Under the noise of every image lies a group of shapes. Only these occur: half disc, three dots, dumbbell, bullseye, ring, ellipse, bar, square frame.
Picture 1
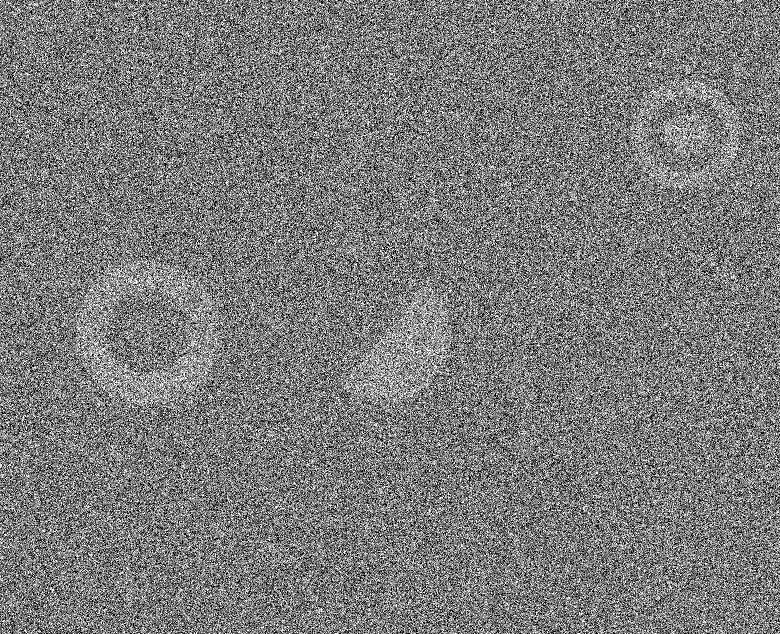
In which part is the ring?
middle left
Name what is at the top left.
nothing
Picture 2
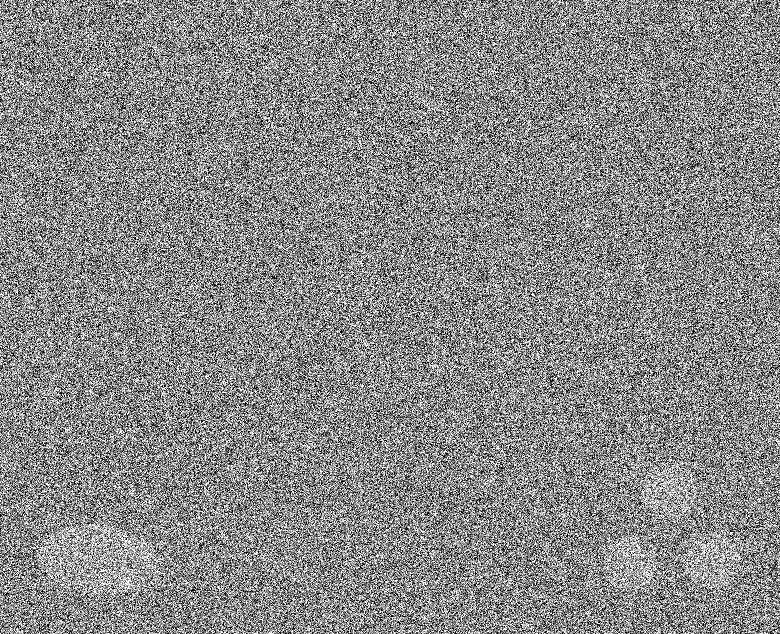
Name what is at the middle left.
nothing
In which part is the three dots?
bottom right
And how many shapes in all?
2
